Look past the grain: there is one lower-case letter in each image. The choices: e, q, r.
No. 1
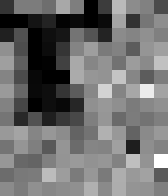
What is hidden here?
dark r
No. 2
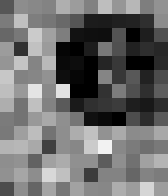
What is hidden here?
dark e
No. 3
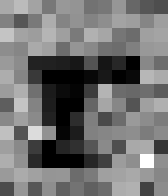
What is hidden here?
dark r
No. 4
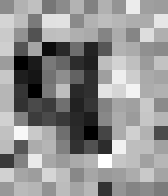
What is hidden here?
dark q
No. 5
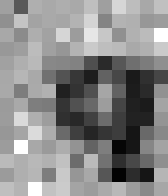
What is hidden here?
dark q
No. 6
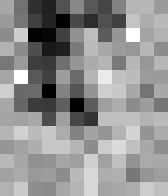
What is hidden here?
dark r
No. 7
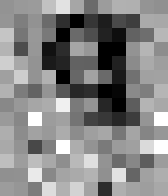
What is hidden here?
dark q
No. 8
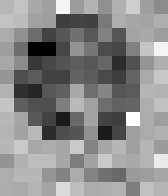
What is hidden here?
dark e
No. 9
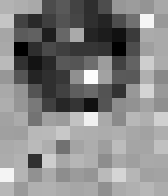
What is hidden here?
dark e
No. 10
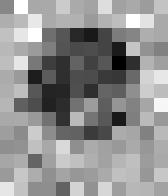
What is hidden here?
dark e
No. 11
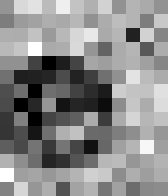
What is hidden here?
dark e
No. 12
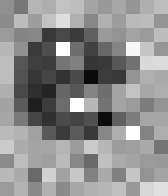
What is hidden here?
dark e
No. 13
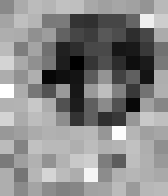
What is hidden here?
dark e
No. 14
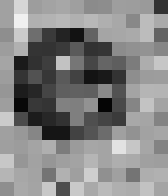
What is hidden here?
dark e
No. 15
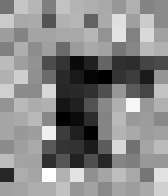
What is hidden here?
dark r
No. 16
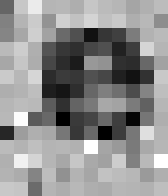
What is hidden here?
dark e
